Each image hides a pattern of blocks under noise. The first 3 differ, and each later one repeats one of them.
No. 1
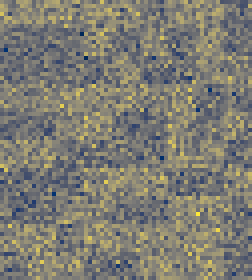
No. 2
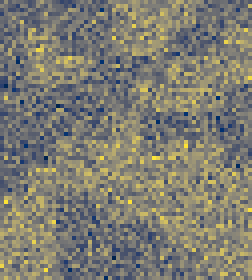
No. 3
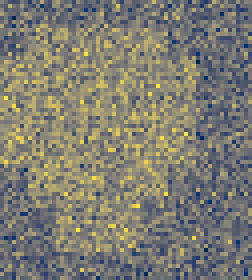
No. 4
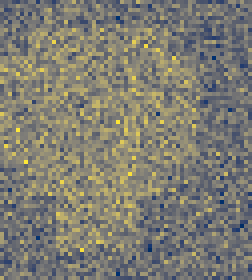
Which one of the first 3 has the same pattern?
3
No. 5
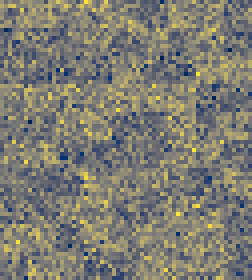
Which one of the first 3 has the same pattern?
1
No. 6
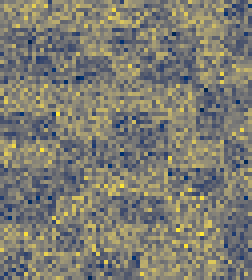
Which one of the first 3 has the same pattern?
1
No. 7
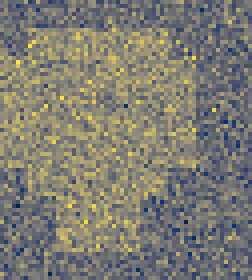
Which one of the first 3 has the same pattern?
3
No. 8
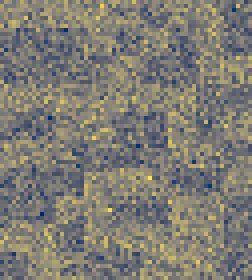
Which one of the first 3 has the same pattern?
1
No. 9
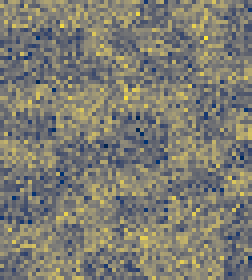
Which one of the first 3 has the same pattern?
1
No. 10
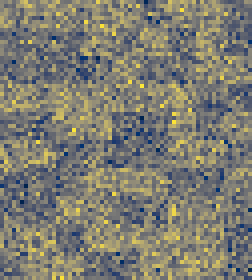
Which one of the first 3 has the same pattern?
1
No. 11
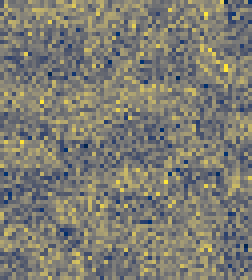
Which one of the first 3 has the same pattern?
1
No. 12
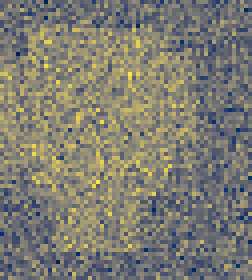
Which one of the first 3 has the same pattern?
3
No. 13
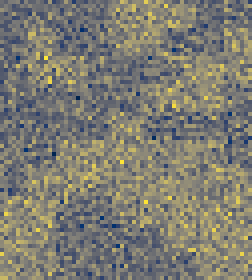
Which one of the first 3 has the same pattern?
2
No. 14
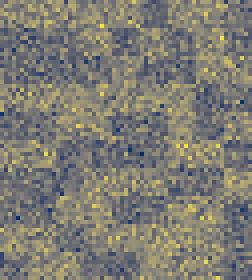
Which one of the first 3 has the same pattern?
1
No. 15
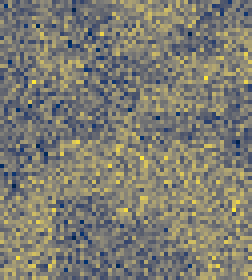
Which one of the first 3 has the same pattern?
2
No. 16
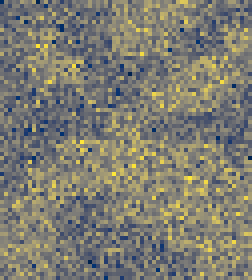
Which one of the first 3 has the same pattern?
2
